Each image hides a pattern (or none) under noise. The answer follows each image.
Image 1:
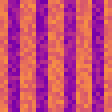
vertical stripes
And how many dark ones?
4
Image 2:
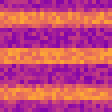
horizontal stripes
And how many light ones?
3
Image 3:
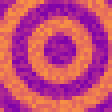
rings round one point
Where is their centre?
centre
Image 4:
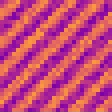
diagonal stripes
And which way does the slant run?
bottom left to top right
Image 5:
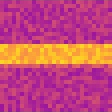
one horizontal stripe
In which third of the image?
middle
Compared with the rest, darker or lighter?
lighter
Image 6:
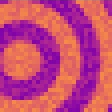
rings round one point
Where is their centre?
middle left
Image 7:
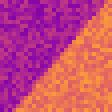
a sharp edge
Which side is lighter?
bottom right
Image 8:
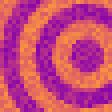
rings round one point
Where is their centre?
middle right
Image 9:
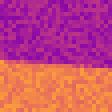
a sharp edge
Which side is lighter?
bottom
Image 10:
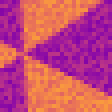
spokes from one point
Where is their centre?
middle left
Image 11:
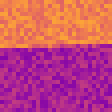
a sharp edge
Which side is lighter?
top
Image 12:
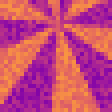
spokes from one point
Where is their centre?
top middle
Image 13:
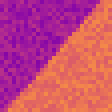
a sharp edge
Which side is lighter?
bottom right
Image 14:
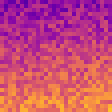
a smooth slope
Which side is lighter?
bottom
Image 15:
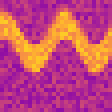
a wavy band
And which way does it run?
left to right
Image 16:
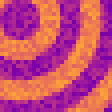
rings round one point
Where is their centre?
top left
